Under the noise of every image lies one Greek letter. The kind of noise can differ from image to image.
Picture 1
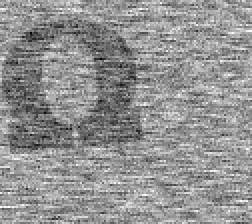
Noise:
streaked along the rows
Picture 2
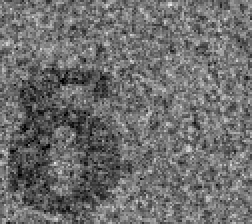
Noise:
blotchy
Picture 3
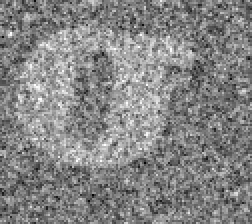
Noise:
blotchy
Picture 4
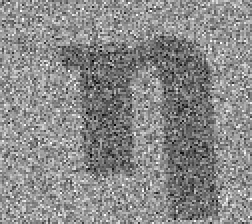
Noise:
independent entries
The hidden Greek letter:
eta
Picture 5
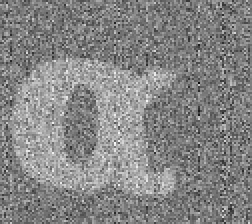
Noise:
columns of uneven size
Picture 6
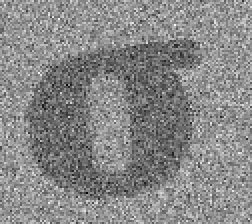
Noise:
low rank plus noise
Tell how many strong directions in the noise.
one
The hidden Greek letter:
sigma
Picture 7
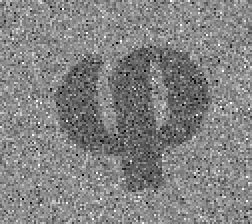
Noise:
heavy tails
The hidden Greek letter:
phi
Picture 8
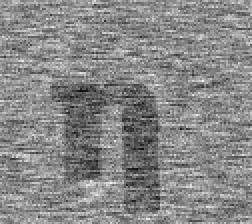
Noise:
streaked along the rows
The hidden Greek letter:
eta
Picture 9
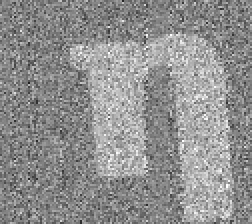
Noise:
columns of uneven size
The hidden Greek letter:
eta
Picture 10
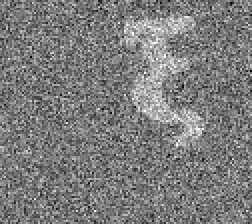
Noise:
independent entries
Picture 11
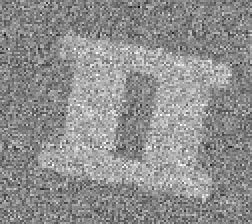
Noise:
rows of uneven size
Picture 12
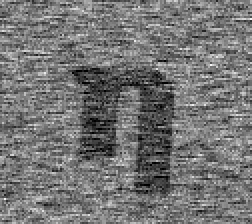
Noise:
streaked along the rows
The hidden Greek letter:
eta
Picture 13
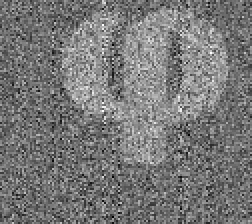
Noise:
columns of uneven size
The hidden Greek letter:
phi
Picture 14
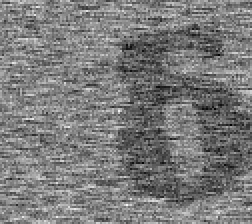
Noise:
streaked along the rows
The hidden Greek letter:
delta
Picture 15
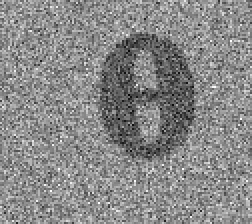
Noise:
independent entries
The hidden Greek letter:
theta
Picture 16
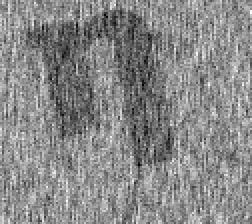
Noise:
streaked along the columns
